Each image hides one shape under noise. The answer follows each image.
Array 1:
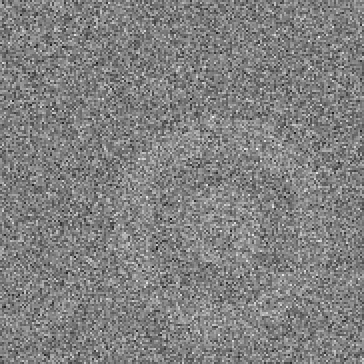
light bullseye
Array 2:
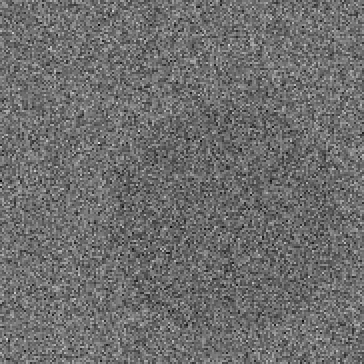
dark disc
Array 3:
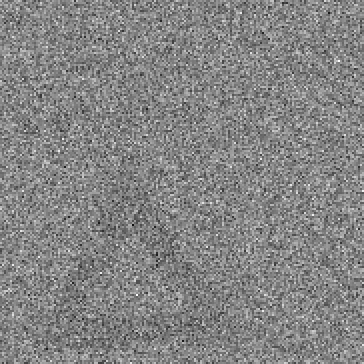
dark triangle frame
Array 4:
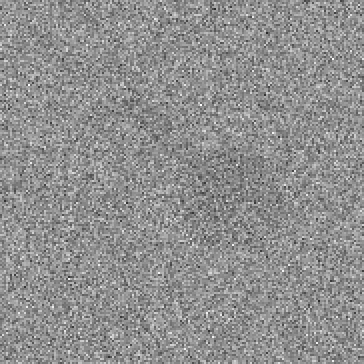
dark lollipop
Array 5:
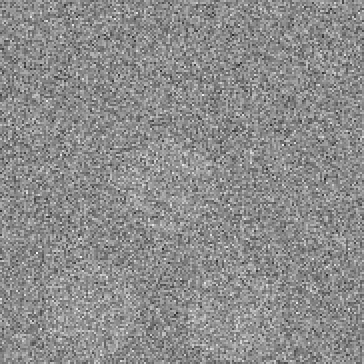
light three dots
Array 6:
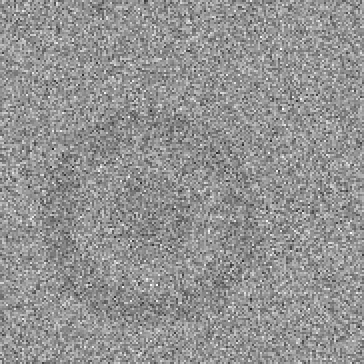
dark bullseye
